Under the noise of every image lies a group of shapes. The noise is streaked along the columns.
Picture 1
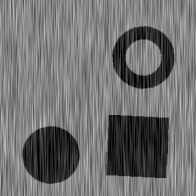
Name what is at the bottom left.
disc
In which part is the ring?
top right
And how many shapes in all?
3
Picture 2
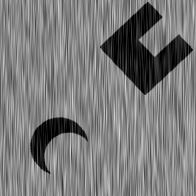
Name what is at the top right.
square with a notch
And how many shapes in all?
2
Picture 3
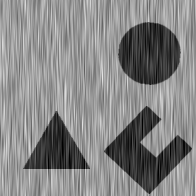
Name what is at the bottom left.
triangle
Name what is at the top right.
disc
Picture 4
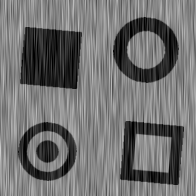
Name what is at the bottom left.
bullseye
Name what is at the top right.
ring
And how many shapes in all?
4
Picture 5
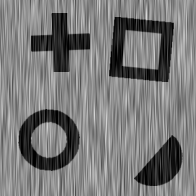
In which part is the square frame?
top right
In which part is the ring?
bottom left
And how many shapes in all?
4
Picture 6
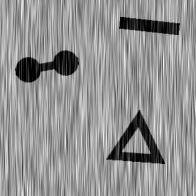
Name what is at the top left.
dumbbell
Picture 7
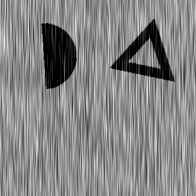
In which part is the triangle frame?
top right
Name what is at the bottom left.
nothing
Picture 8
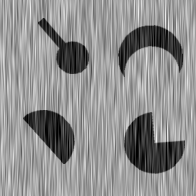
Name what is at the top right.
crescent
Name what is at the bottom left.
half disc
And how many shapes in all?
4
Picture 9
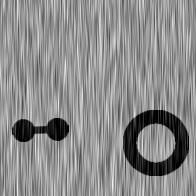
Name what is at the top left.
nothing
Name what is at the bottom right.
ring
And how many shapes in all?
2
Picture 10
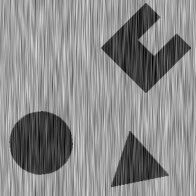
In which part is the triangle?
bottom right
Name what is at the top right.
square with a notch
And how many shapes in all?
3
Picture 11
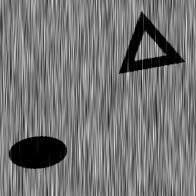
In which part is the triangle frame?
top right
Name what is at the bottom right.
nothing
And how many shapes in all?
2
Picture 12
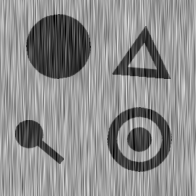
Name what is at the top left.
disc
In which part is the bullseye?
bottom right
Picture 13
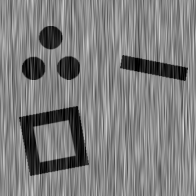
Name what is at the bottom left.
square frame
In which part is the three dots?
top left
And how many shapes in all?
3
